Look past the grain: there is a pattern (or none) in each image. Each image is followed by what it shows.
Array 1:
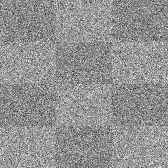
a checkerboard
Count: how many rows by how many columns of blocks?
4 by 3
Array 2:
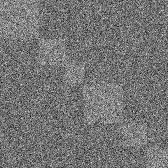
blocks along the diagonal
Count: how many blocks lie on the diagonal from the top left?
6
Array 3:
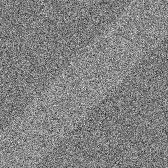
a diagonal band
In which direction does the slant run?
bottom left to top right
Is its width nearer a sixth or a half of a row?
a half
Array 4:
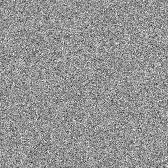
only noise
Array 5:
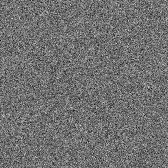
only noise
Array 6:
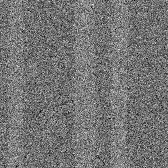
bands of columns
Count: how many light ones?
3
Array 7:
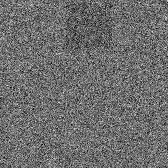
one block
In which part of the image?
top middle
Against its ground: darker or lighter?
darker
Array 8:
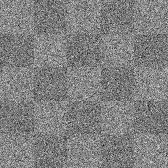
a checkerboard
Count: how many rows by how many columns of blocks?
5 by 5
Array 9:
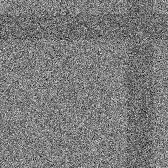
bands of rows crossing bands of columns
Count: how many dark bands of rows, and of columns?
1 and 1
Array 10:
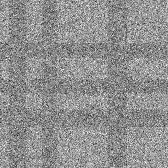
bands of rows crossing bands of columns
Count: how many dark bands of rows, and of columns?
3 and 3
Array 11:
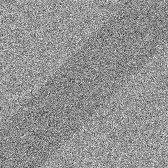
a diagonal band
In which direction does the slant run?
bottom left to top right
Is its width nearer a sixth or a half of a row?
a half
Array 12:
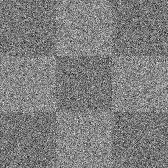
a checkerboard
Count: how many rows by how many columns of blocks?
3 by 3
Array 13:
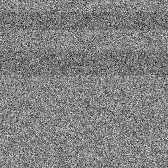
bands of rows
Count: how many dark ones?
2
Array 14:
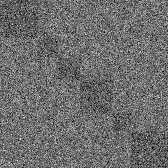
blocks along the diagonal
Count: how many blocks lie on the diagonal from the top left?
6
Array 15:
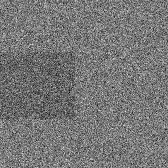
one block
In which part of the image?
middle left
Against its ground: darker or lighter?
darker
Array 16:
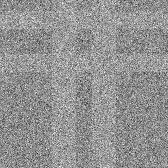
bands of rows crossing bands of columns
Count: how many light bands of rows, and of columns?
2 and 2
